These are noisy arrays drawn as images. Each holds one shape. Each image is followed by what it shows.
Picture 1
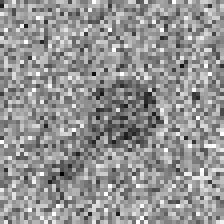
lollipop
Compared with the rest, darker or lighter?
darker
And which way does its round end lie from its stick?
up and right
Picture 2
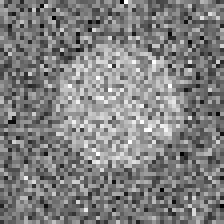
disc
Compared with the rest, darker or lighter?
lighter
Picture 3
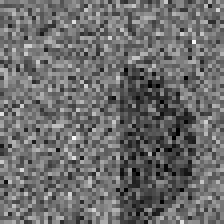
half disc
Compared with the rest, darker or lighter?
darker
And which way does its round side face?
right
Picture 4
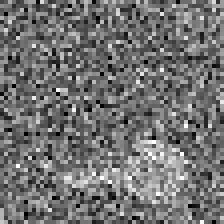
lollipop
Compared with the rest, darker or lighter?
lighter
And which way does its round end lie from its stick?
right
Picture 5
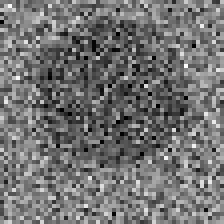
disc
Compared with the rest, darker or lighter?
darker
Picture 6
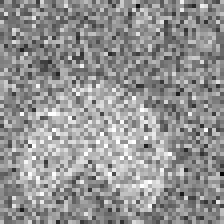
disc with a wedge cut out
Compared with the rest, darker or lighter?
lighter
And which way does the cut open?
down
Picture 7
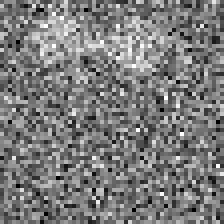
dumbbell
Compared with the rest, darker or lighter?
lighter
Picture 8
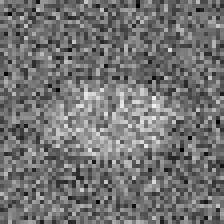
ellipse
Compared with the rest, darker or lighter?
lighter
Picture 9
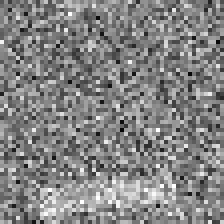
bar
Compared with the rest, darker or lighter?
lighter
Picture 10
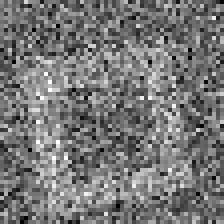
square frame
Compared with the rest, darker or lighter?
lighter
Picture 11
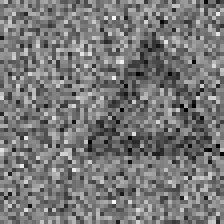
triangle frame
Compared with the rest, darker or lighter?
darker
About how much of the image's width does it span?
two thirds
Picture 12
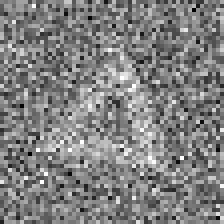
triangle frame
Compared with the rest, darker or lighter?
lighter
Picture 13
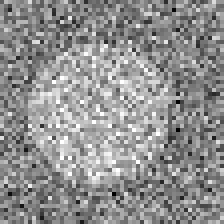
disc
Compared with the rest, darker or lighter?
lighter
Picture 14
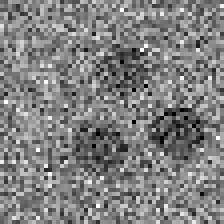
three dots
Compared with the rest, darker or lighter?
darker
